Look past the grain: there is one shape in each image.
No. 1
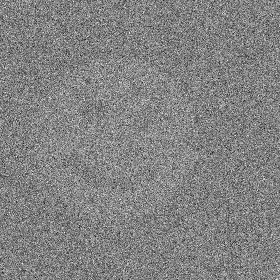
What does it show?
light smiling face
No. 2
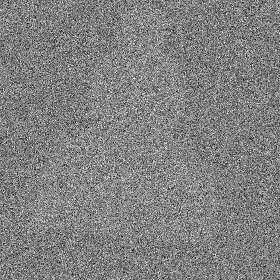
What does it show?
light chess pawn
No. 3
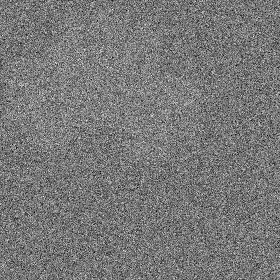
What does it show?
light car
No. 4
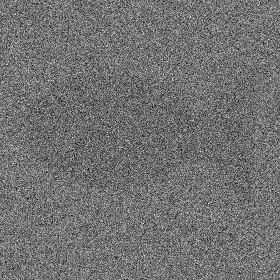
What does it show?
dark fish
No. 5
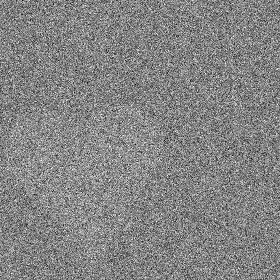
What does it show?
light heart
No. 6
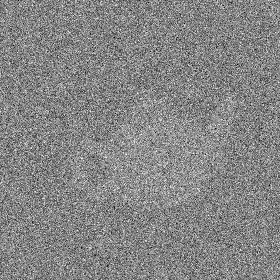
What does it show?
light teapot
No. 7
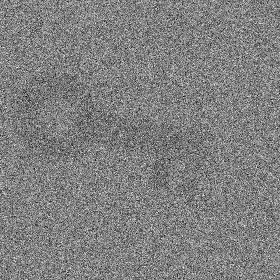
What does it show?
dark key
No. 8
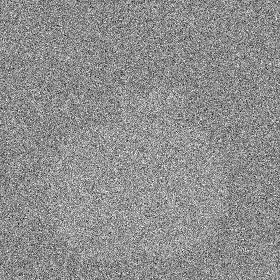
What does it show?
light apple
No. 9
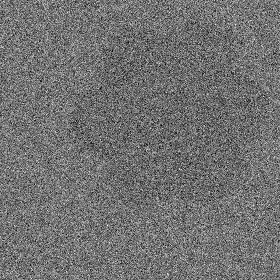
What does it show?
dark flower
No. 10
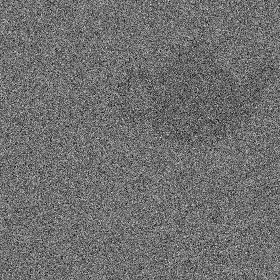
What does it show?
dark teapot
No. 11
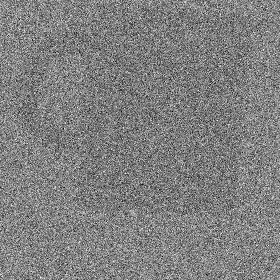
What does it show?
dark cup
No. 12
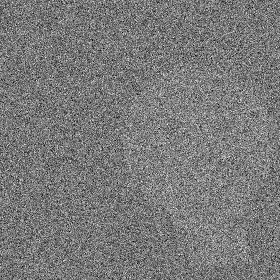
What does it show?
light light bulb
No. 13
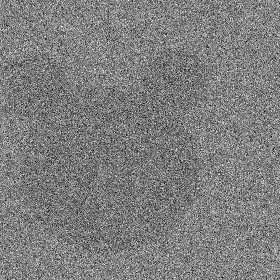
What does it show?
dark bear's head
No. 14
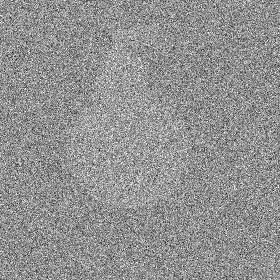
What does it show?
light pear
